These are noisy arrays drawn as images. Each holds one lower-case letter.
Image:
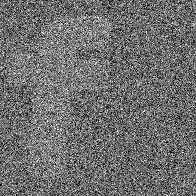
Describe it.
light f
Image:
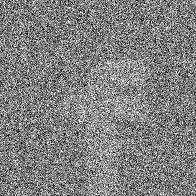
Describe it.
light f
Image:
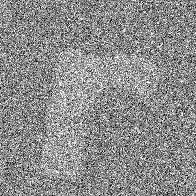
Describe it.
light r
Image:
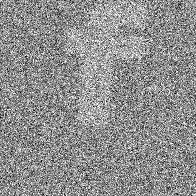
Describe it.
light f
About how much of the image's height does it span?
two thirds
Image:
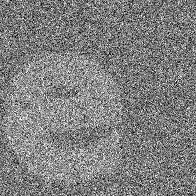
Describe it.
light e
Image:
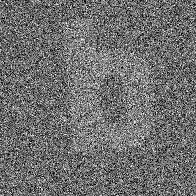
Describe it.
light b
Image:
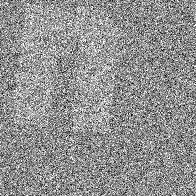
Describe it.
light n
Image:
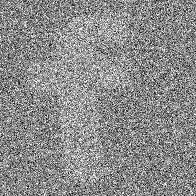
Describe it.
light f
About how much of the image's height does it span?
nearly all
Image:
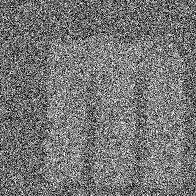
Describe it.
light m
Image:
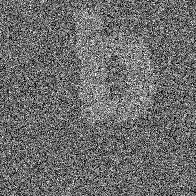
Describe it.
light b
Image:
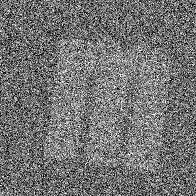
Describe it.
light m
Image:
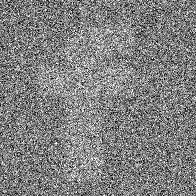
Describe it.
light f
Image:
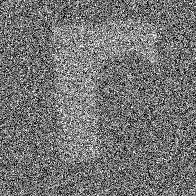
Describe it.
light r
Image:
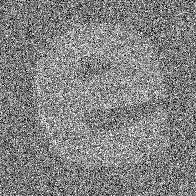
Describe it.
light e
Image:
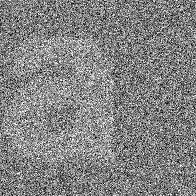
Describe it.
light a
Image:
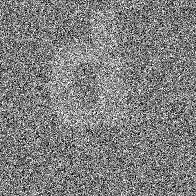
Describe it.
light d
